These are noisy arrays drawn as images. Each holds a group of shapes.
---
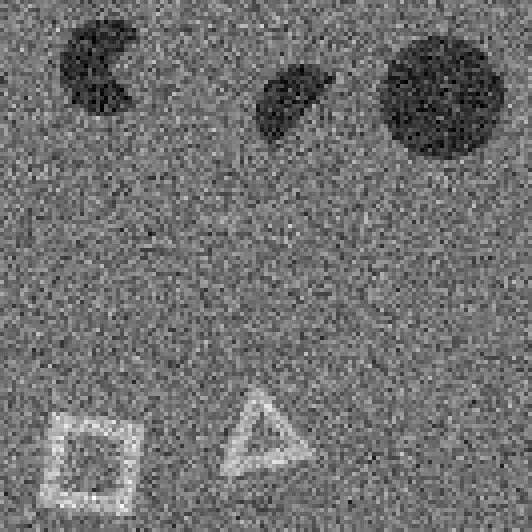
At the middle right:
nothing
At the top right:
disc
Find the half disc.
top middle
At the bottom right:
nothing
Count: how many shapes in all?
5
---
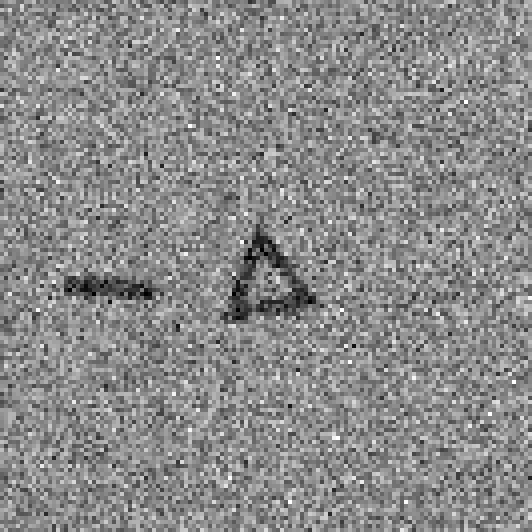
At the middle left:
bar
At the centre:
triangle frame
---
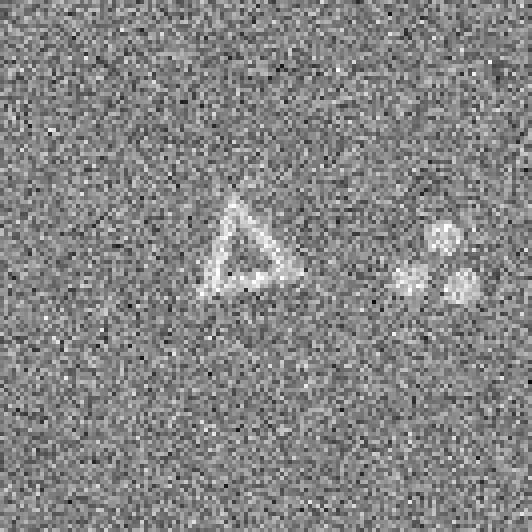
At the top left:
nothing
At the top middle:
nothing
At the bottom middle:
nothing
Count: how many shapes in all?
2
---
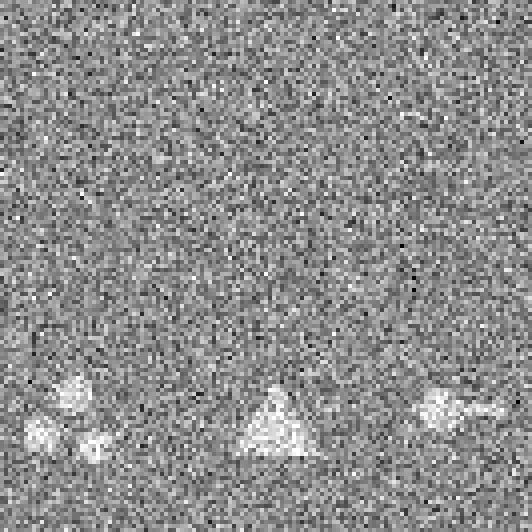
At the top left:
nothing
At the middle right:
nothing
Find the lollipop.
bottom right
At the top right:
nothing
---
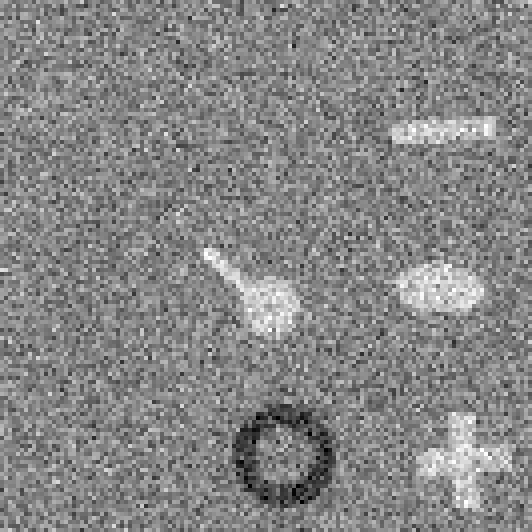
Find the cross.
bottom right
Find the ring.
bottom middle
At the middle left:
nothing
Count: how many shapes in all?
5
